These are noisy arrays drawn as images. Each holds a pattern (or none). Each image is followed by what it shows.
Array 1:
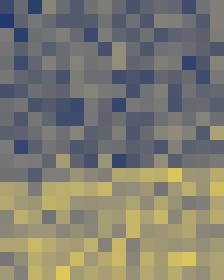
a sharp edge
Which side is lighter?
bottom
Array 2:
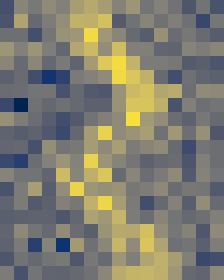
a wavy band
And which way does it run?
top to bottom
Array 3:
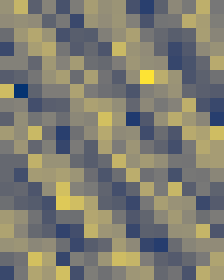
diagonal stripes
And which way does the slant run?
top left to bottom right
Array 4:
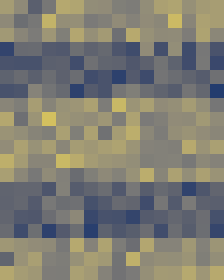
horizontal stripes
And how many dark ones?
2
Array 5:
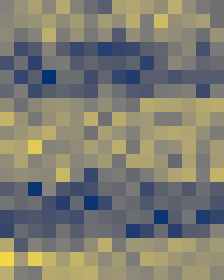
horizontal stripes
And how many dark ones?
2
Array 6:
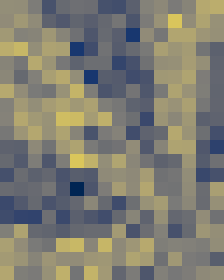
spokes from one point
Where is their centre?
bottom right
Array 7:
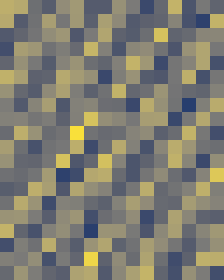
diagonal stripes
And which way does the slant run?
bottom left to top right
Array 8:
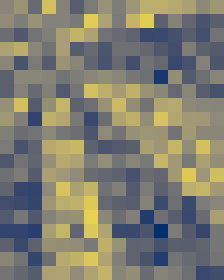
spokes from one point
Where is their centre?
top left
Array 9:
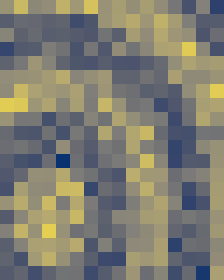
rings round one point
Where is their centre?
bottom left
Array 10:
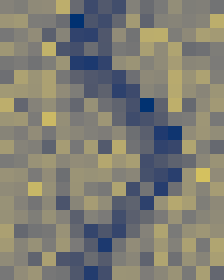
a wavy band
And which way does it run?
top to bottom
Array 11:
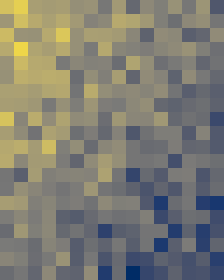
a smooth slope
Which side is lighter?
top left
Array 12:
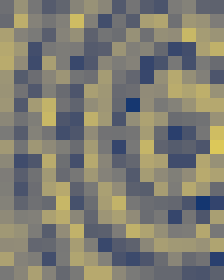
rings round one point
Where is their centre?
middle right
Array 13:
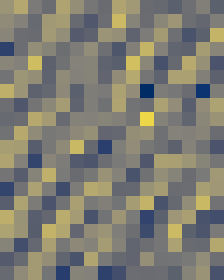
diagonal stripes
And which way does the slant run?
bottom left to top right
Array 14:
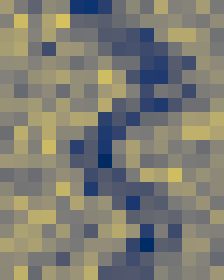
a wavy band
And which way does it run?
top to bottom
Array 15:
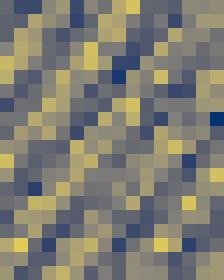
diagonal stripes
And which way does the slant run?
bottom left to top right
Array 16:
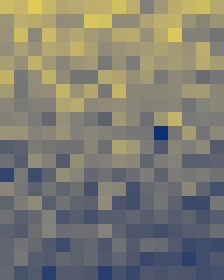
a smooth slope
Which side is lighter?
top
